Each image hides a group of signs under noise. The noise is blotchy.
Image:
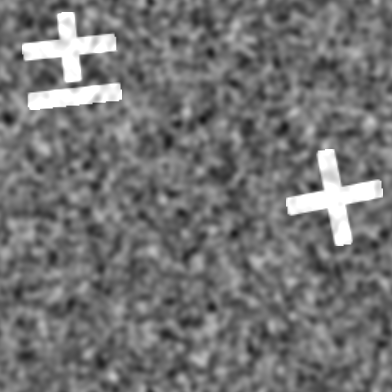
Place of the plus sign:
middle right
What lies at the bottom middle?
nothing
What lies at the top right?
nothing
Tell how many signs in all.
2
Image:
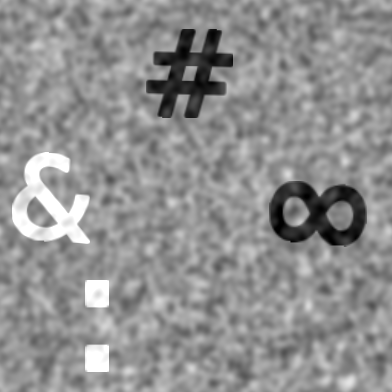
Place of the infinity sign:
middle right
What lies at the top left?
nothing
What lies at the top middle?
hash sign
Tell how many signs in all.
4
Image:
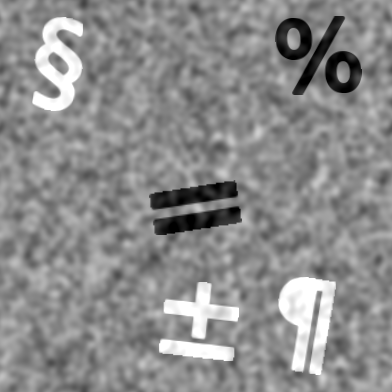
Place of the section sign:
top left
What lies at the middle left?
nothing
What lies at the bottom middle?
plus-minus sign
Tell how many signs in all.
5
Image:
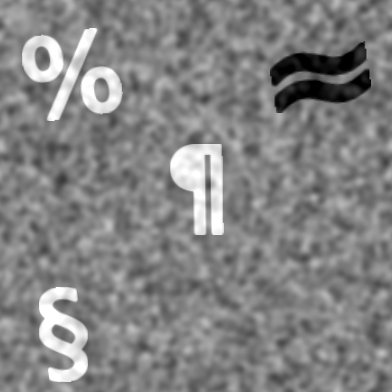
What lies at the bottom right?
nothing
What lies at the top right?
approximately sign
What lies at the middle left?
nothing
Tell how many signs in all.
4
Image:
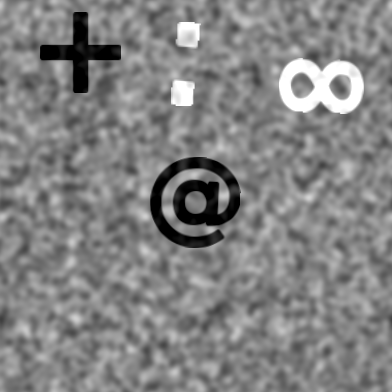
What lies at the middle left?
nothing
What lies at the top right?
infinity sign
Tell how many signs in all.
4
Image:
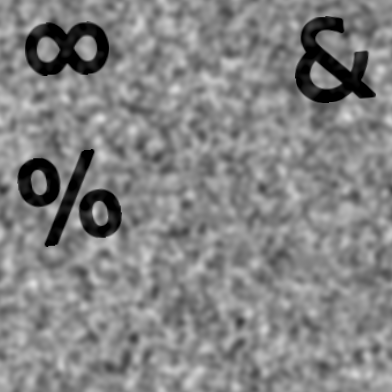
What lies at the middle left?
percent sign
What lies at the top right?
ampersand
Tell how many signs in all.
3
